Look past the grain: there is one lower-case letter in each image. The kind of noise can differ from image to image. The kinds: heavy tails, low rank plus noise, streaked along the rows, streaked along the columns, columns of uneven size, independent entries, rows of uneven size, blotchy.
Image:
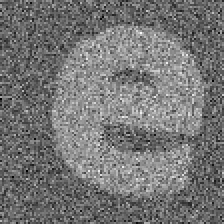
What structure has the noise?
low rank plus noise
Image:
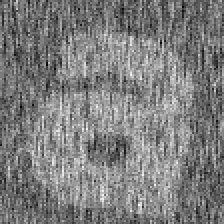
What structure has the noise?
streaked along the columns
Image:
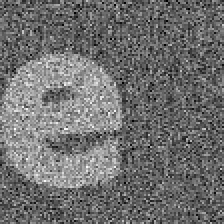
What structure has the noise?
low rank plus noise
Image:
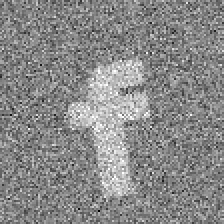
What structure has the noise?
low rank plus noise
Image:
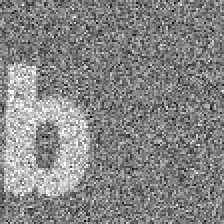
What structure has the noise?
low rank plus noise
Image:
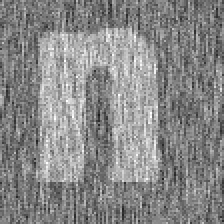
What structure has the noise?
streaked along the columns
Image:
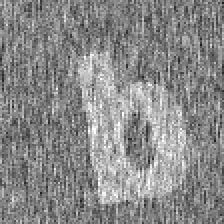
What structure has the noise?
streaked along the columns
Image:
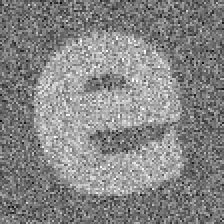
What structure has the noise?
independent entries
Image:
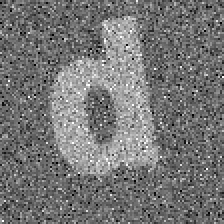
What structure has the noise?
heavy tails
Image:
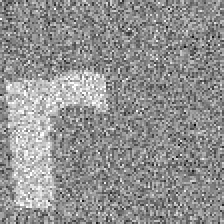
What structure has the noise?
low rank plus noise
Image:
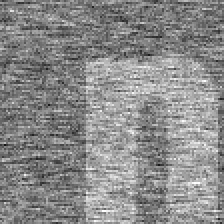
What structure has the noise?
streaked along the rows
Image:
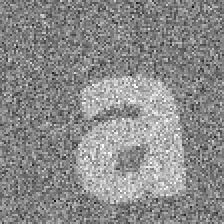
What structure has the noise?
independent entries
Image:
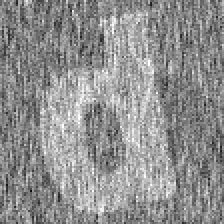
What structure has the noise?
streaked along the columns
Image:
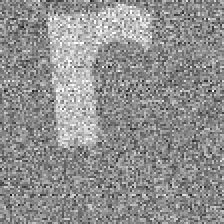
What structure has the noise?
rows of uneven size
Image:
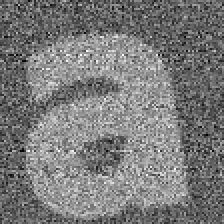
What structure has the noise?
rows of uneven size
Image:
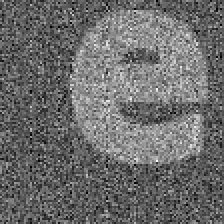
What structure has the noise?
columns of uneven size
